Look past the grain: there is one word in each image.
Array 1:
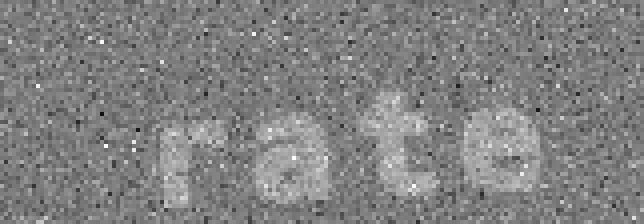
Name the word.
rate
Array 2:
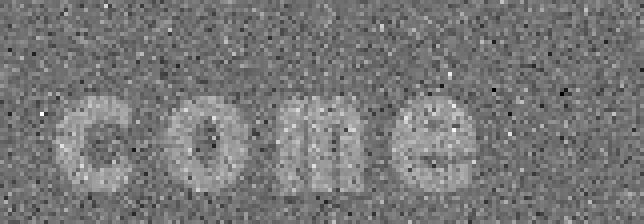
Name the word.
come
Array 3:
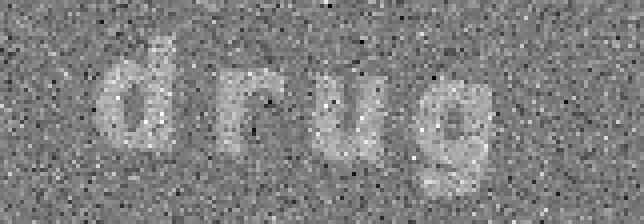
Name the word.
drug
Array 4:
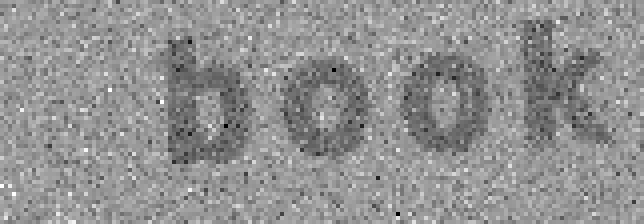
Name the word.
book
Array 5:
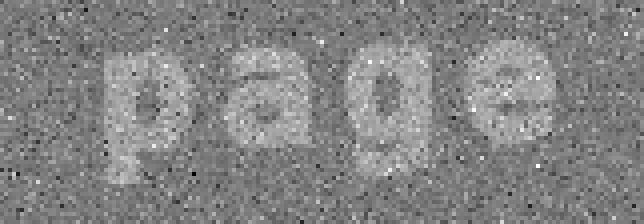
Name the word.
page
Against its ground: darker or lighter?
lighter
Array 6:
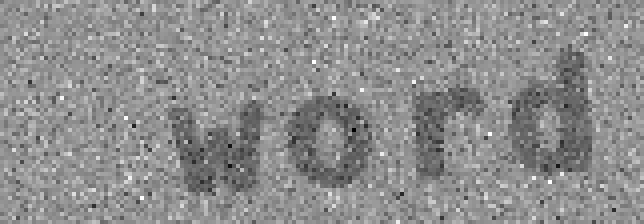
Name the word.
word
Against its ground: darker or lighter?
darker
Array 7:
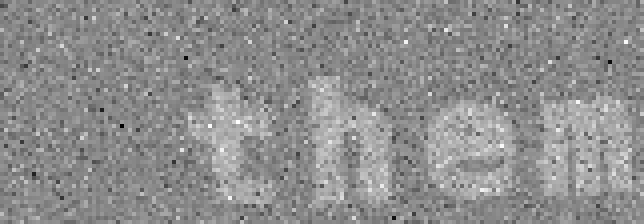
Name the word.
them
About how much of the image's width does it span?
two thirds
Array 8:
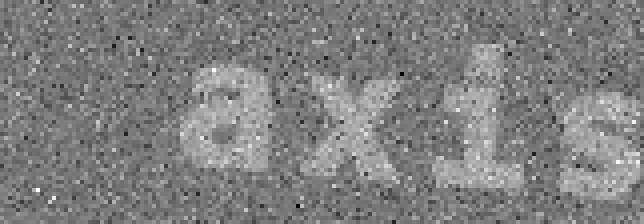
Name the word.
axis
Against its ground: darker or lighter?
lighter
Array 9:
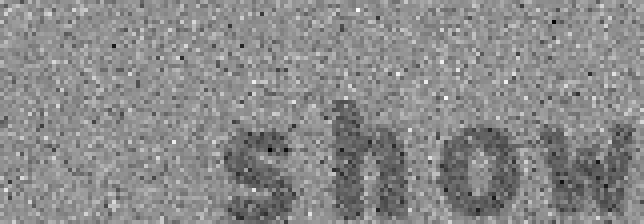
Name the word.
show
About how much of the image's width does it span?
two thirds
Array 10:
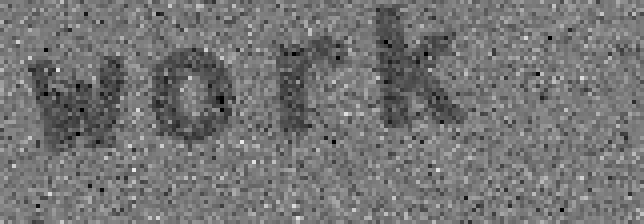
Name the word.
work
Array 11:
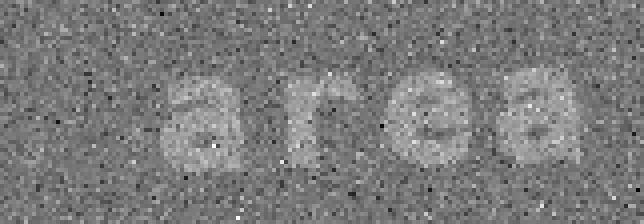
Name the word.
area
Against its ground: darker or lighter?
lighter
